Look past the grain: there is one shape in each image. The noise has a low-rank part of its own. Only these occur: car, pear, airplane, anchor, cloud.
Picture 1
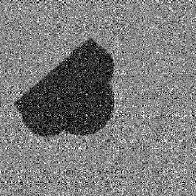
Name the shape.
cloud
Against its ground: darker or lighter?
darker
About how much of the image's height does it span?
half
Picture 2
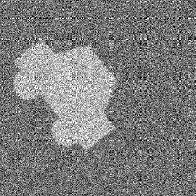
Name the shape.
car
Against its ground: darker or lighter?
lighter
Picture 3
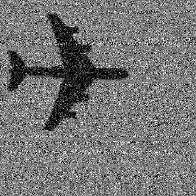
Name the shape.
airplane
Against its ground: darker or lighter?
darker
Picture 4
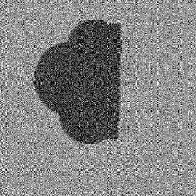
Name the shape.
cloud
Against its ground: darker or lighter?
darker
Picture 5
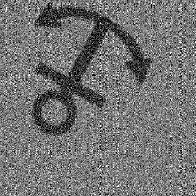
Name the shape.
anchor
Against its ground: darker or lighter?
darker
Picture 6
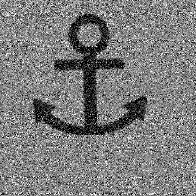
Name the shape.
anchor
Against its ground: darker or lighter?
darker
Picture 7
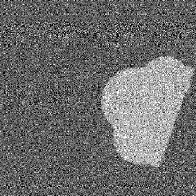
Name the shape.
cloud
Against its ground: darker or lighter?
lighter
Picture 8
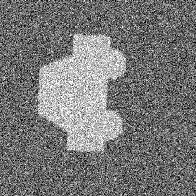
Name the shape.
car
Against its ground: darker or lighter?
lighter
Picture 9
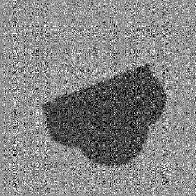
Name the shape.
cloud
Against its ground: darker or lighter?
darker
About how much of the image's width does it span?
two thirds
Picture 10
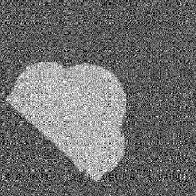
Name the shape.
cloud
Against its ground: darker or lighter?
lighter
